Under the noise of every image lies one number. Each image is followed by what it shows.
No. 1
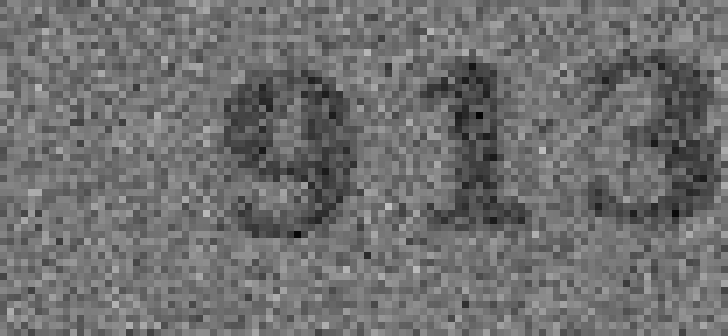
913
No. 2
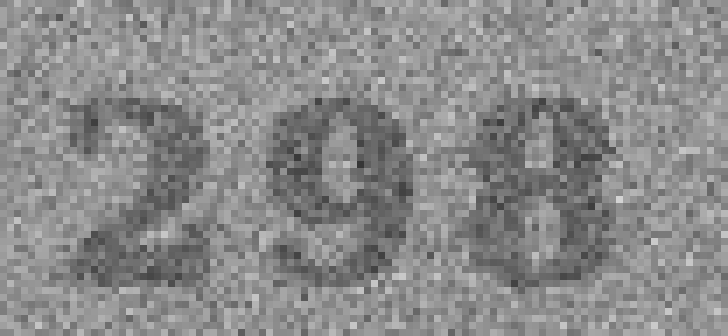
298
